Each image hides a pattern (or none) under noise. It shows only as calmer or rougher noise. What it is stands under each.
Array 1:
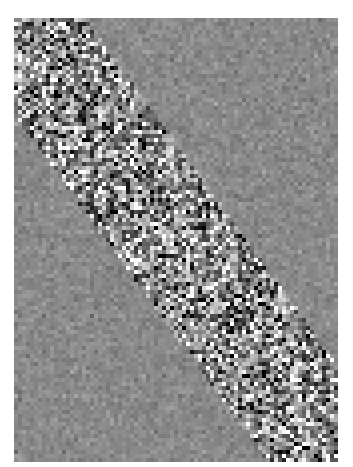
a diagonal band
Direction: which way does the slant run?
top left to bottom right
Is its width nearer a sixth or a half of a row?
a half
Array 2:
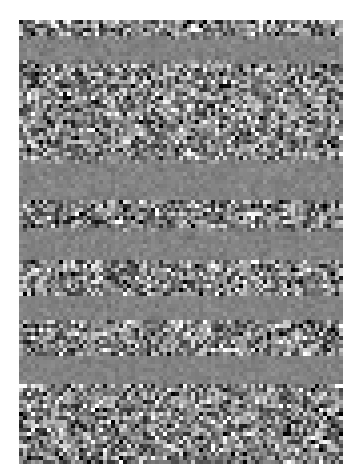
bands of rows
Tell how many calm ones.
5
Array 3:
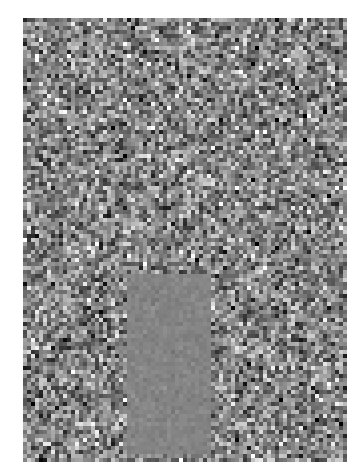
one block
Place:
bottom middle
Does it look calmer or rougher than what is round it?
calmer
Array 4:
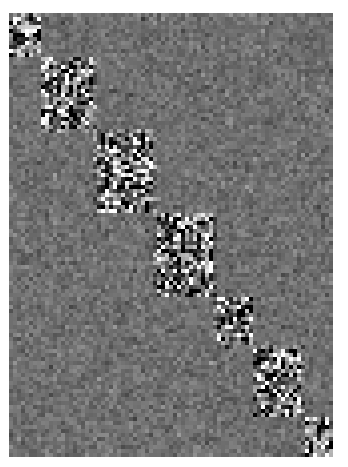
blocks along the diagonal
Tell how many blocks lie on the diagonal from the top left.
7
